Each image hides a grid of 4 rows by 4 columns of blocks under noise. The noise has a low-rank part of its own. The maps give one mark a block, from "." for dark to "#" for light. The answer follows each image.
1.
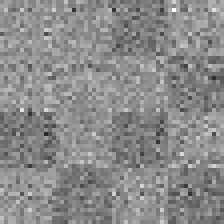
# # . #
# # # .
. # . #
# . # .
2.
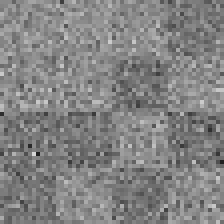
# # # .
# # . #
. . # .
. # . #
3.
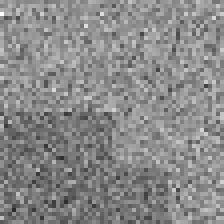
# # # #
# # # #
. . # #
. . . #
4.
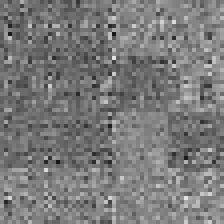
. . # #
. . . #
. . # .
# # # #
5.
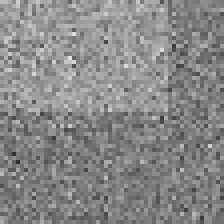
# # # .
# # # .
. . . .
. . . .
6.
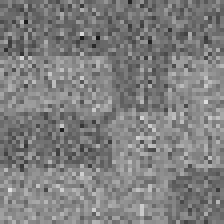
. . . .
# # . #
. . # #
# # # .
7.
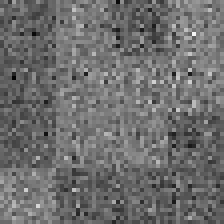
. # . #
. # # #
. # # .
# . . .
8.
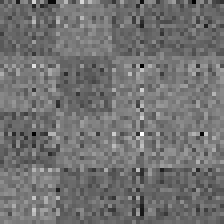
. # . .
# . # #
. # # #
# . . .
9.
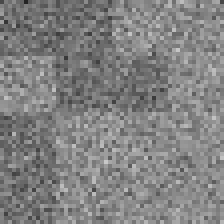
. . # #
# . . #
. # # #
. # # #
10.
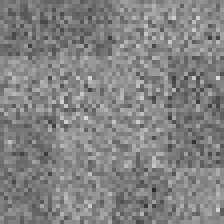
. . # #
# # # .
. # # .
. # . #
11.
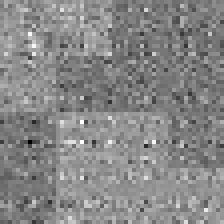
# # . .
# . . .
. # # .
. # # #
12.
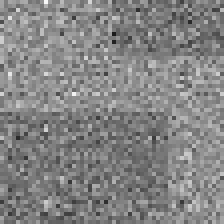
# # . .
# # # #
. . . #
. . . #
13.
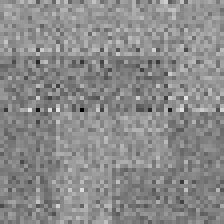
# # # #
. . . #
. # # .
. # . .
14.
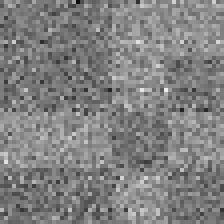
. . # #
. . # .
# # . #
. . # .
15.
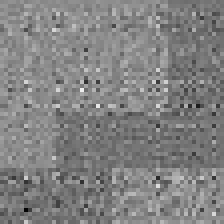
# # # .
# # # .
# . . .
. . # #
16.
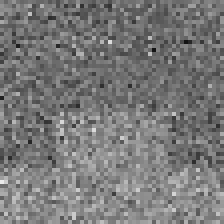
. . . .
. . . .
. # # .
# # # #
